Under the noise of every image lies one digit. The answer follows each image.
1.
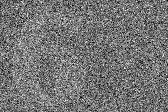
6
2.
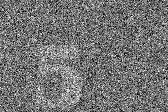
5
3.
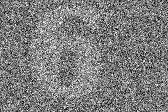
6
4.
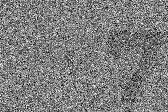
7
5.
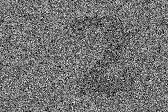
2
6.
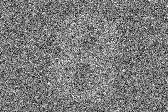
8
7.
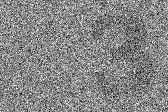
3
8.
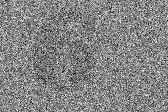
6
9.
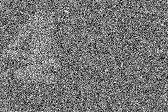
4
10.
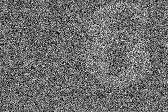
6
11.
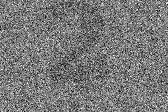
2
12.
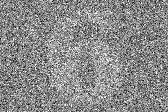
6
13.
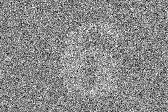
6
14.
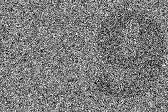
9
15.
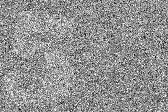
5
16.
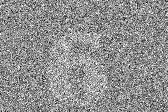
6
